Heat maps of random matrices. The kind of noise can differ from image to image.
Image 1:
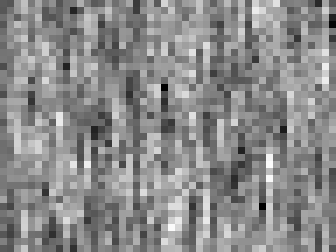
streaked along the columns
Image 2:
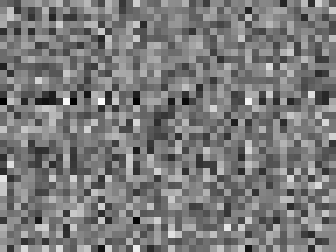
low rank plus noise
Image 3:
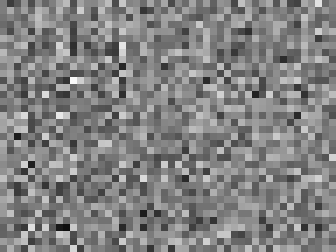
low rank plus noise
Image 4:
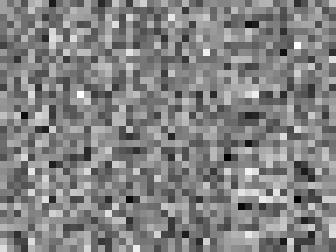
low rank plus noise
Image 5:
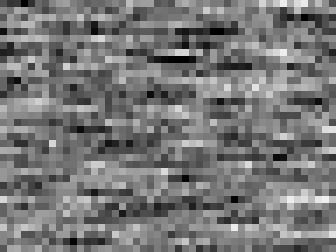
streaked along the rows
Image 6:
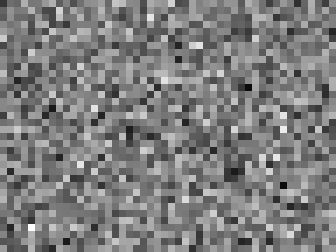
independent entries
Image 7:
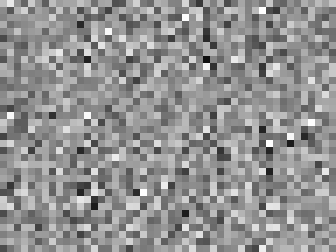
low rank plus noise
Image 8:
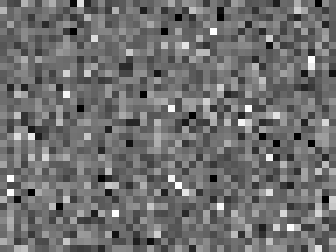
heavy tails
